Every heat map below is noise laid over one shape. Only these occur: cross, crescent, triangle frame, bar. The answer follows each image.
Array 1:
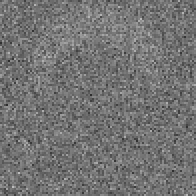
crescent
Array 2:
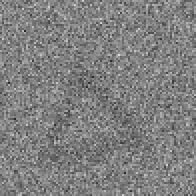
triangle frame
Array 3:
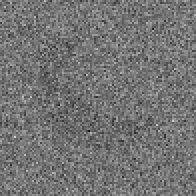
crescent
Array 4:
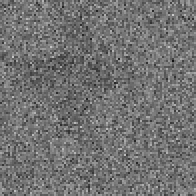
cross
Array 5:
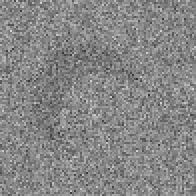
crescent
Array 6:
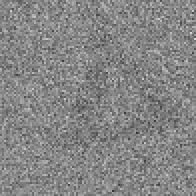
triangle frame
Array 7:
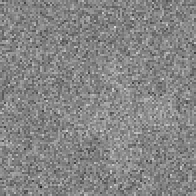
cross
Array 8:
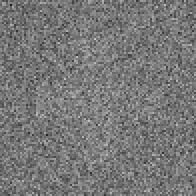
cross
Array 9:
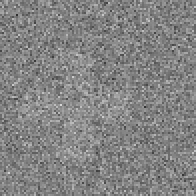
cross
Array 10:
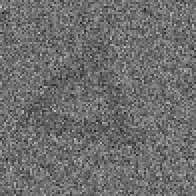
triangle frame
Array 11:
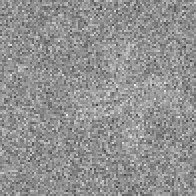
cross
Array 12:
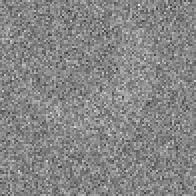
crescent
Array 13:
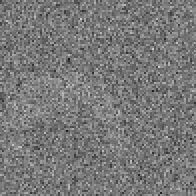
crescent
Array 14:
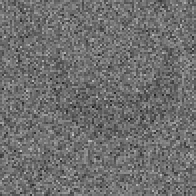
crescent
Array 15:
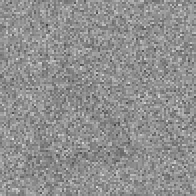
triangle frame
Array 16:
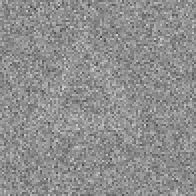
triangle frame
